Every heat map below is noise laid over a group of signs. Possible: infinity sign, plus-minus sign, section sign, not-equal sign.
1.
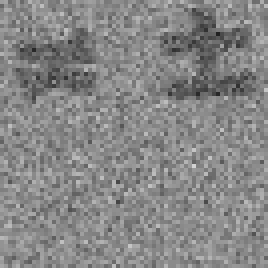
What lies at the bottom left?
nothing
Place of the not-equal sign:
top left
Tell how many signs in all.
2
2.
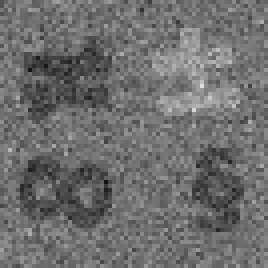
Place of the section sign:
bottom right
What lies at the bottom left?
infinity sign
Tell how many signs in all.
4
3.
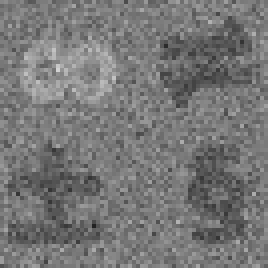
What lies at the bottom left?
plus-minus sign
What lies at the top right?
not-equal sign
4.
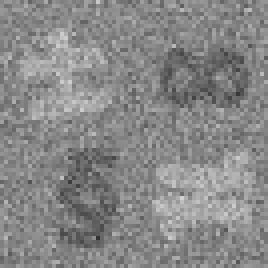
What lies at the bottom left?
section sign
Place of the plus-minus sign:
top left
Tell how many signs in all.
4
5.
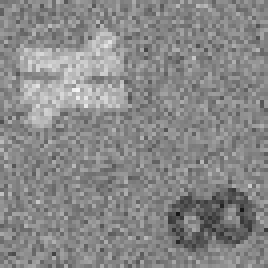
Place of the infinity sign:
bottom right
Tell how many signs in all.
2
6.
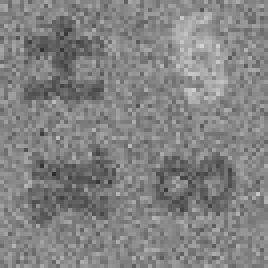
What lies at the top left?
plus-minus sign
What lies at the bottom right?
infinity sign
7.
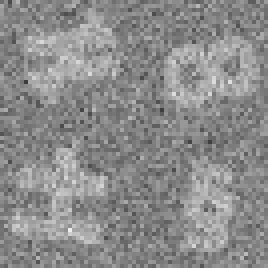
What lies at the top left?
not-equal sign
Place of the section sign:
bottom right
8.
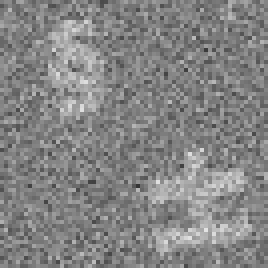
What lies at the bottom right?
plus-minus sign
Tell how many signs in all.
2
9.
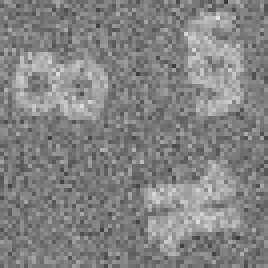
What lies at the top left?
infinity sign
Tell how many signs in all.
3
